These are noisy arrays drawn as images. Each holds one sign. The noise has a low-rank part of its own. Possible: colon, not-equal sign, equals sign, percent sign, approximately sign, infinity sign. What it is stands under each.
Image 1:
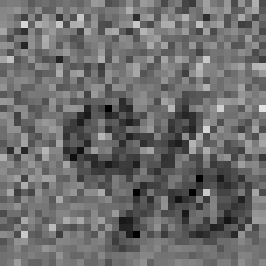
percent sign
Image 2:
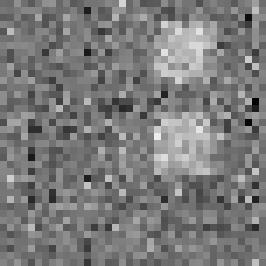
colon
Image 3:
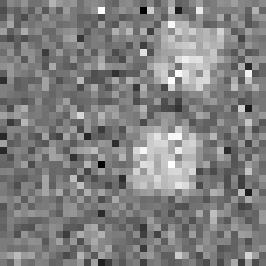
colon
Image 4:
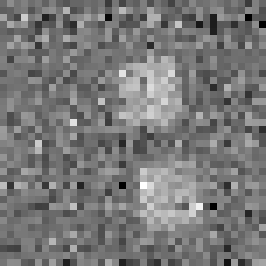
colon
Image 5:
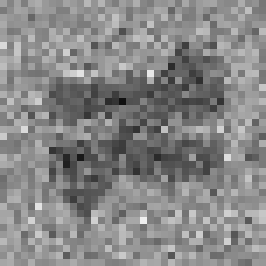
not-equal sign
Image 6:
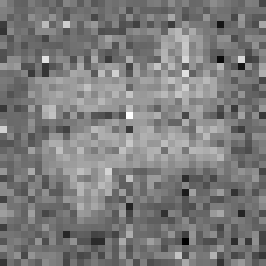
not-equal sign
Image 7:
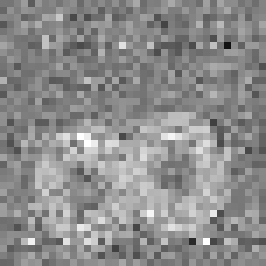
infinity sign
